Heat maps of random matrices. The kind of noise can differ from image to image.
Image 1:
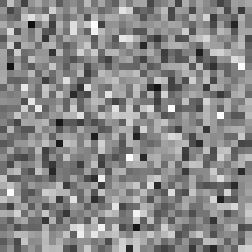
independent entries
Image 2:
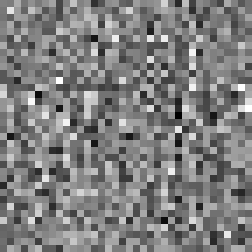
low rank plus noise
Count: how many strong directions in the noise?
five to eight
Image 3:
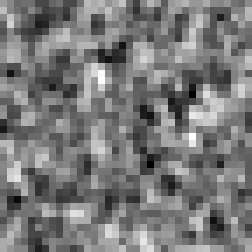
blotchy
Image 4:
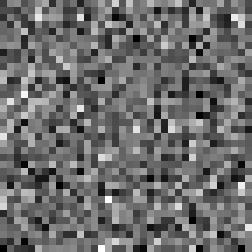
low rank plus noise
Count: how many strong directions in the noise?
five to eight
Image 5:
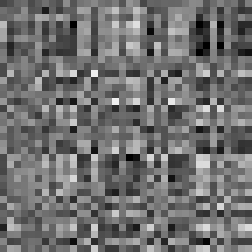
low rank plus noise
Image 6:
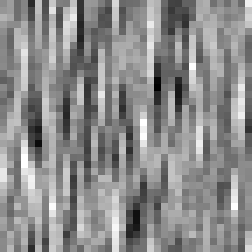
streaked along the columns
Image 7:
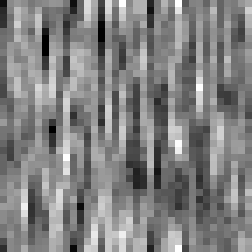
streaked along the columns
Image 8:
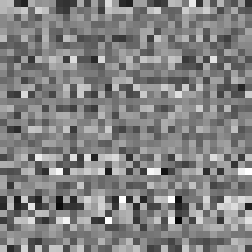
rows of uneven size
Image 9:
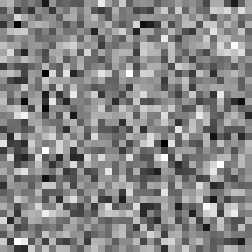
low rank plus noise
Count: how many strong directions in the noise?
five to eight
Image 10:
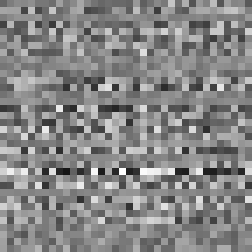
rows of uneven size
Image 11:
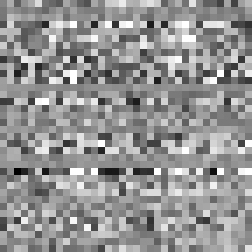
rows of uneven size
